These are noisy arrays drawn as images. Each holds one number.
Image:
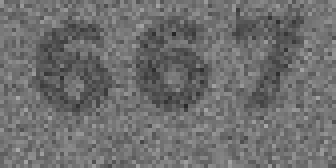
667
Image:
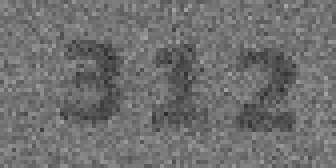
312
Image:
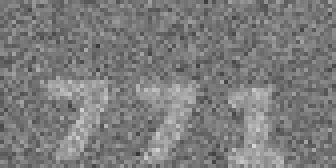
771
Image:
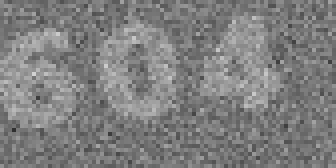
604
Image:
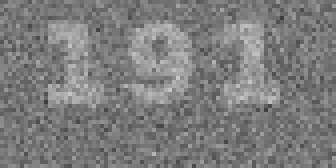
191
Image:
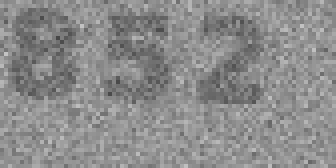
852
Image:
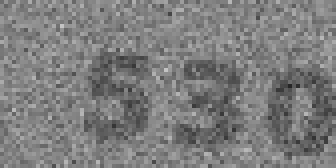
530
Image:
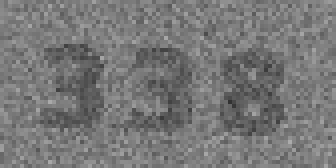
338
